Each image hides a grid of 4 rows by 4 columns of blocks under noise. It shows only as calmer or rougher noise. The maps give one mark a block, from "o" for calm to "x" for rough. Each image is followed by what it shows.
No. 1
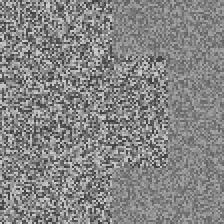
xxoo
xxxo
xxxo
xxoo
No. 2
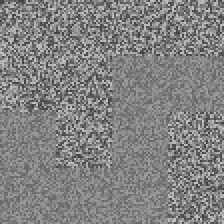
xxxx
xxoo
oxox
ooox
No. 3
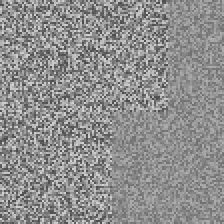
xxxo
xxxo
xxoo
xxoo
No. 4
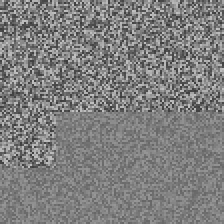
xxxx
xxxx
xooo
oooo
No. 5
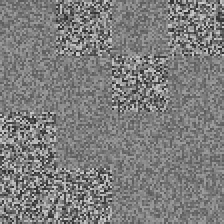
oxox
ooxo
xooo
xxoo
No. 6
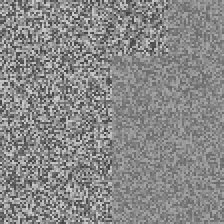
xxxo
xxoo
xxoo
xxoo
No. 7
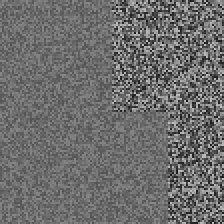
ooxx
ooxx
ooox
ooox
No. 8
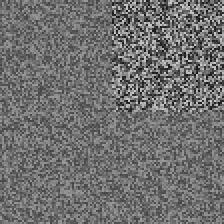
ooxx
ooxx
oooo
oooo
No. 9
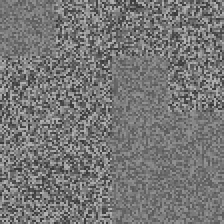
oxxx
xxox
xxoo
xxoo
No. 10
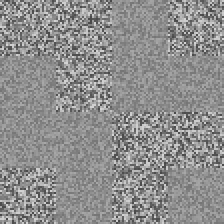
xxox
oxoo
ooxx
xoxo
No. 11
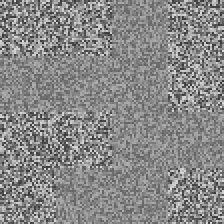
xxox
ooox
xxoo
xoox
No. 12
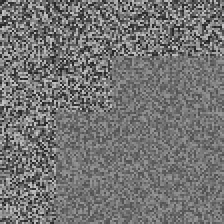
xxxx
xxoo
xooo
xooo
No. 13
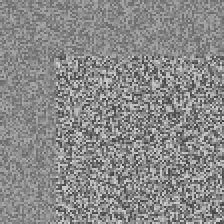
oooo
oxxx
oxxx
oxxx
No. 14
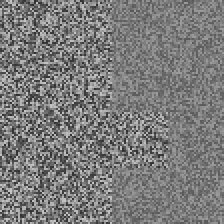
xxoo
xxoo
xxxo
xxoo
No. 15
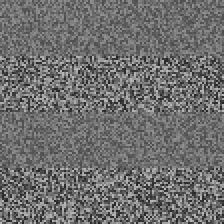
oooo
xxxx
oooo
xxxx
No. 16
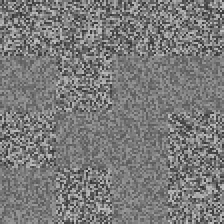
xxxx
oxoo
xoox
oxox
